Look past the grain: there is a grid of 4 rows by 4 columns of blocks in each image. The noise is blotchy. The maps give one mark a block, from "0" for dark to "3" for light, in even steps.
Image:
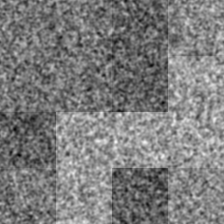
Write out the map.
1 1 0 2
1 1 0 3
0 3 3 3
1 3 0 2
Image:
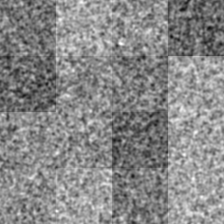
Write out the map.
1 3 2 0
0 2 1 3
2 2 0 3
2 3 1 3
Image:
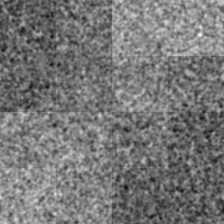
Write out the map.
0 1 3 3
0 1 2 1
2 2 1 0
3 2 0 0
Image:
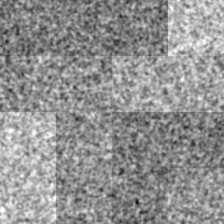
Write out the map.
0 0 0 3
1 1 2 2
3 1 0 0
3 1 0 1
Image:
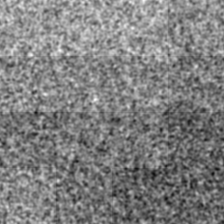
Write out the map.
3 3 3 2
2 2 2 1
1 1 1 0
2 1 0 0
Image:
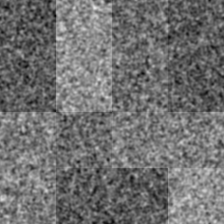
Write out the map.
0 3 1 0
0 3 1 0
2 1 2 2
2 0 0 3
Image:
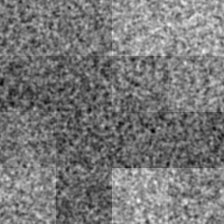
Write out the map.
1 1 3 3
0 0 1 2
1 0 0 0
2 0 3 2
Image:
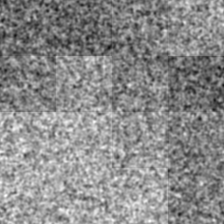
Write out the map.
0 0 1 2
1 2 1 0
3 3 2 1
3 3 3 1
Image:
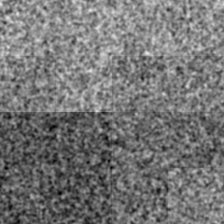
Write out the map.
3 3 3 3
2 3 2 2
0 0 1 1
0 0 1 2
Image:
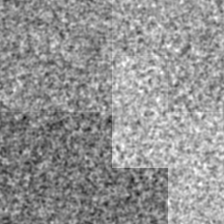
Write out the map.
1 1 2 2
1 1 3 2
0 0 3 3
0 0 0 3
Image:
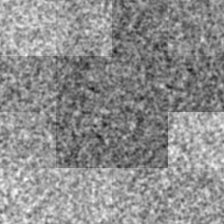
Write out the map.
3 2 0 1
1 0 0 0
2 0 0 3
3 3 2 2
